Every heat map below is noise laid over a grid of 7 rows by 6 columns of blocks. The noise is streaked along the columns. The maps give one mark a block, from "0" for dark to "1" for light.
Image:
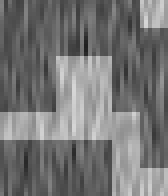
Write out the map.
000001
000000
001100
001100
111110
000010
000011
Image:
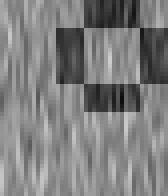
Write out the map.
111001
110110
110110
111001
111111
111111
111111
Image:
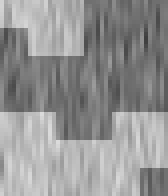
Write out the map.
111000
011000
000000
000000
110011
111111
111110
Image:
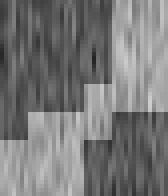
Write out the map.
000011
000011
000011
000111
011100
111000
111000
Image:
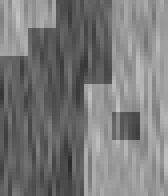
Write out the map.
110011
100011
000011
000111
000101
000111
000111
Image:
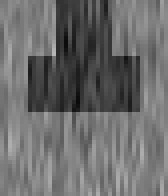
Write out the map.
110011
110011
100001
100001
111111
111111
111111
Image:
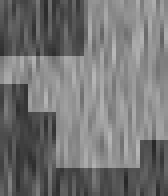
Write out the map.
000111
000111
111111
011111
001111
001110
000000
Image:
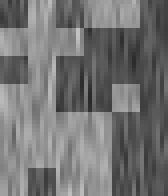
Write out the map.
010110
111000
010000
110010
111100
111100
101100
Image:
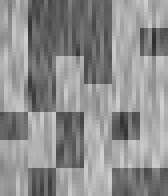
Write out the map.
100011
100010
101011
101111
010101
110111
101100
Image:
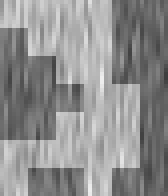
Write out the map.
111100
011100
001100
000110
001110
111110
100100
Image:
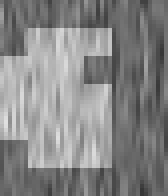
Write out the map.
000000
011100
111000
111100
111100
011100
000000
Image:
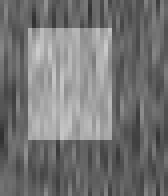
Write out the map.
000000
011100
011100
011100
011100
000000
000000
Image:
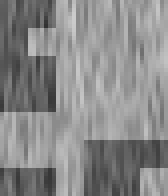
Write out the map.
001111
011111
001111
001111
111111
111000
001001
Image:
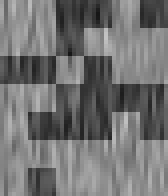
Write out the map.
110010
110111
001011
110000
100010
111111
101111
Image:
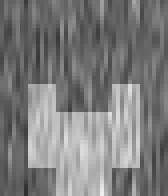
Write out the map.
000000
000000
000000
010010
011110
011110
001100
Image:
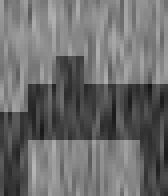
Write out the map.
111111
111111
110111
100000
000000
011110
011110
